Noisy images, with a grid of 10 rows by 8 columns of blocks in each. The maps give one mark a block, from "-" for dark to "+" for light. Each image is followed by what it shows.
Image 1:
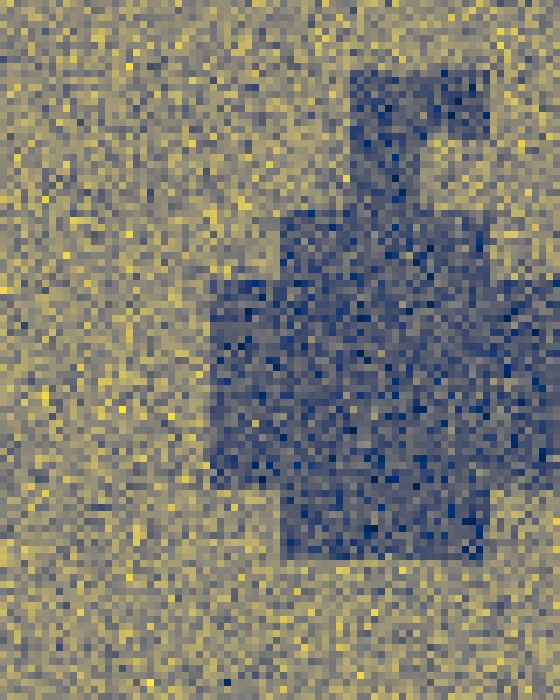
++++++++
+++++--+
+++++-++
++++---+
+++-----
+++-----
+++-----
++++---+
++++++++
++++++++
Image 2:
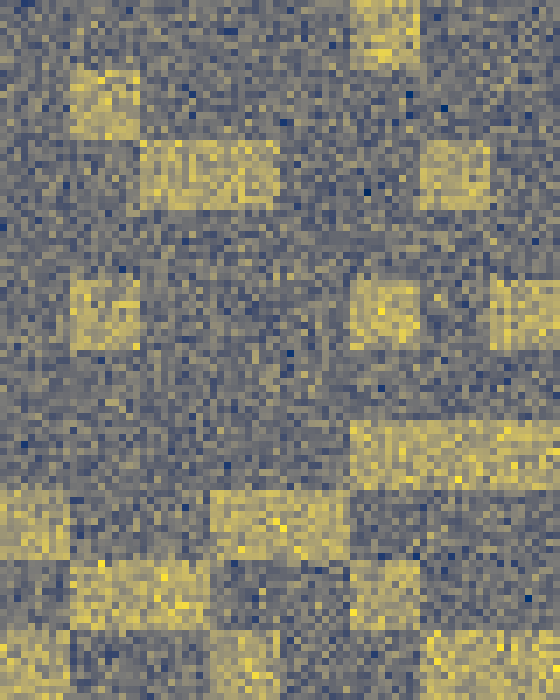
-----+--
-+------
--++--+-
--------
-+---+-+
--------
-----+++
+--++---
-++--+--
+--+--++
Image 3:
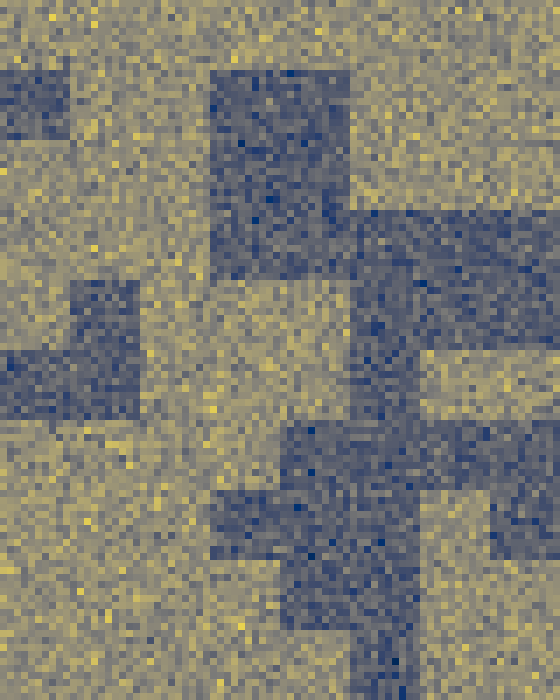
++++++++
-++--+++
+++--+++
+++-----
+-+++---
--+++-++
++++----
+++---+-
++++--++
+++++-++
